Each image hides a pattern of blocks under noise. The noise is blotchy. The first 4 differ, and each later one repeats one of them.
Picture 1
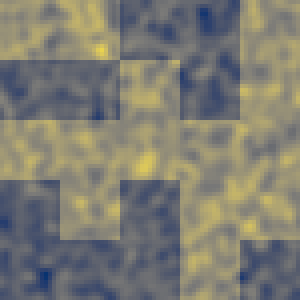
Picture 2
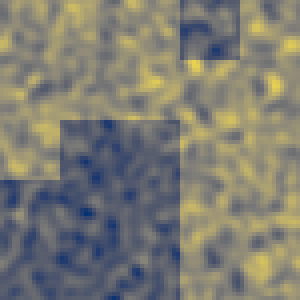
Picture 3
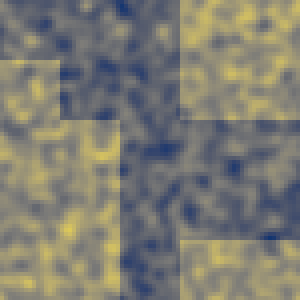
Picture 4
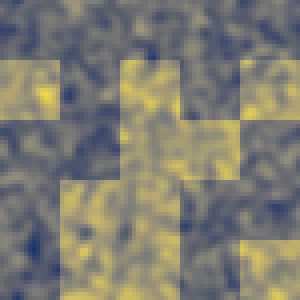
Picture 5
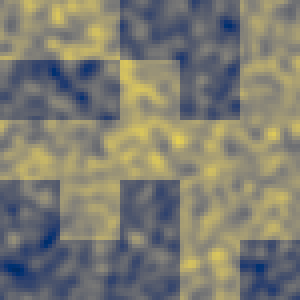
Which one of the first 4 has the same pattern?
1
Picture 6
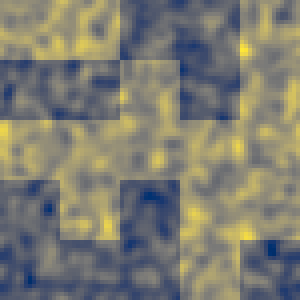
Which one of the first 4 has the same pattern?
1
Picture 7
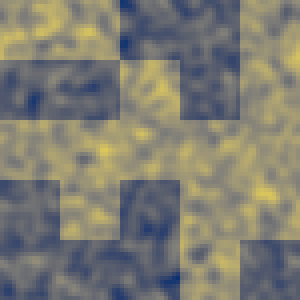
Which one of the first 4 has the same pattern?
1
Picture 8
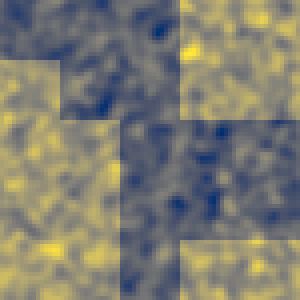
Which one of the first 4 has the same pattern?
3
